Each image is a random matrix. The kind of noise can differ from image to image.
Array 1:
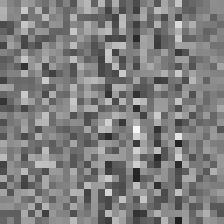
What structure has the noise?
columns of uneven size
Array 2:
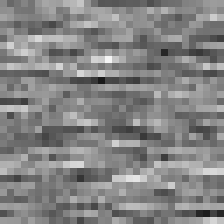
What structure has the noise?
streaked along the rows
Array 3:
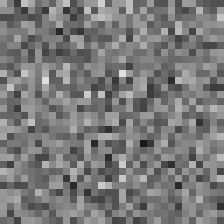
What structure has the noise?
low rank plus noise
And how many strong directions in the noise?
five to eight
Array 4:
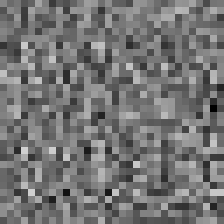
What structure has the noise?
low rank plus noise
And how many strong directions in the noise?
three or four
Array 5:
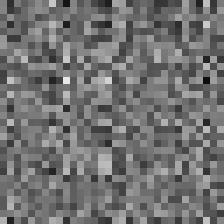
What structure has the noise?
low rank plus noise
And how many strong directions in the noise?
one
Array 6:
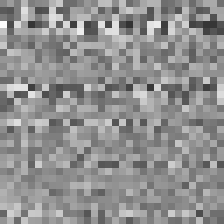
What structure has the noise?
rows of uneven size
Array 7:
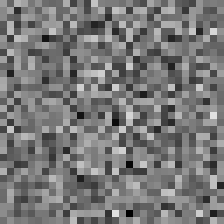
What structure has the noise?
low rank plus noise
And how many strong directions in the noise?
two
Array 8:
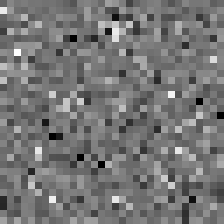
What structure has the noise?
heavy tails
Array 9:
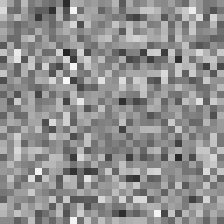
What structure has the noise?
low rank plus noise
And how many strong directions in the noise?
three or four
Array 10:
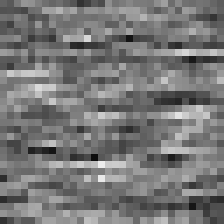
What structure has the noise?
streaked along the rows
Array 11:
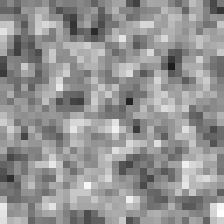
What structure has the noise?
blotchy
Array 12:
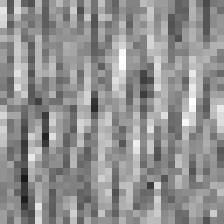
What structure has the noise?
streaked along the columns
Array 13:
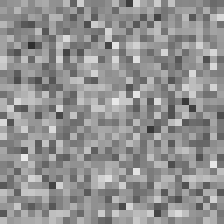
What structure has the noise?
independent entries
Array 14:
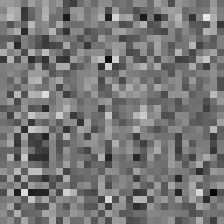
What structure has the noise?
low rank plus noise
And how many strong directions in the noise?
two
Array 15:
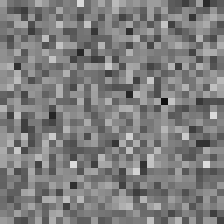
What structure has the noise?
independent entries
